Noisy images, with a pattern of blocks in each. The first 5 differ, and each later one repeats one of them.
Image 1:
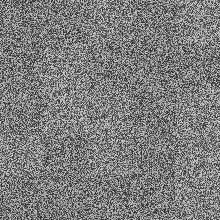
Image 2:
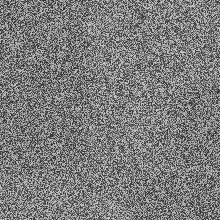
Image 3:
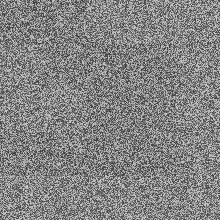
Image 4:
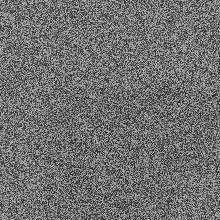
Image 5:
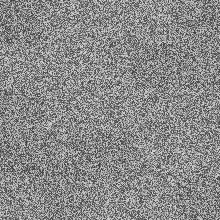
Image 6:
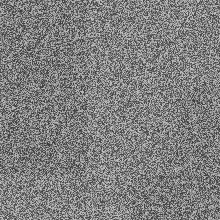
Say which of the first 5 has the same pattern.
2
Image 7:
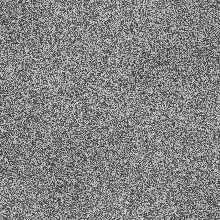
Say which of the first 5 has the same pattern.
5
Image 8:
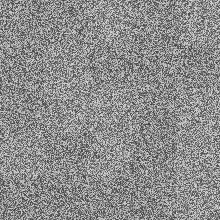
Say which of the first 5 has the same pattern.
1
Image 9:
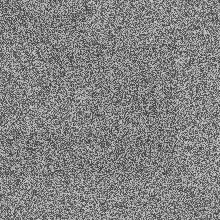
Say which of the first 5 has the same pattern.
3
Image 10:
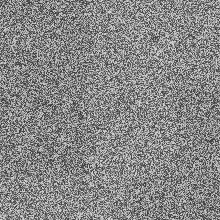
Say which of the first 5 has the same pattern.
2
